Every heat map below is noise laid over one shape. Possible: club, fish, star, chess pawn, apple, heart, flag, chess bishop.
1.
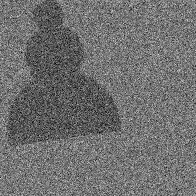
chess pawn
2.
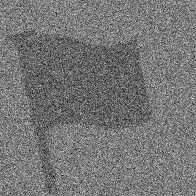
flag
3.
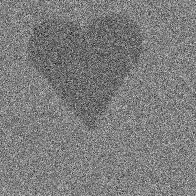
heart
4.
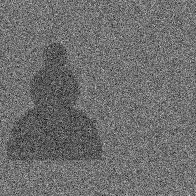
chess pawn
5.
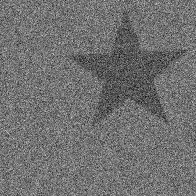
star
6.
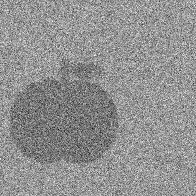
apple
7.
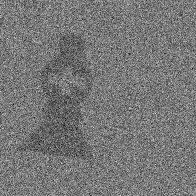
chess bishop
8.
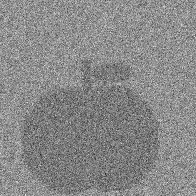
apple
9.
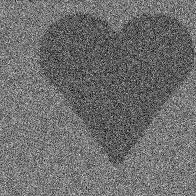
heart
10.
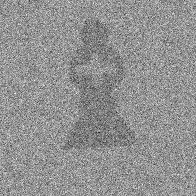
chess bishop
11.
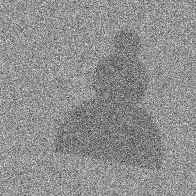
chess pawn
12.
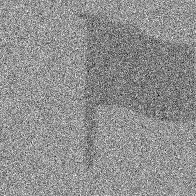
flag
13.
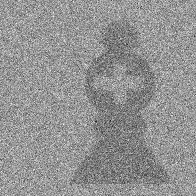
chess bishop
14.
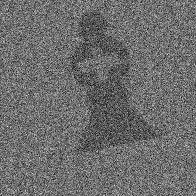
chess bishop
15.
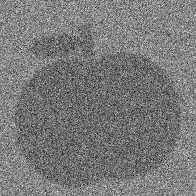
apple
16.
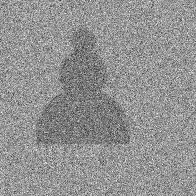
chess pawn
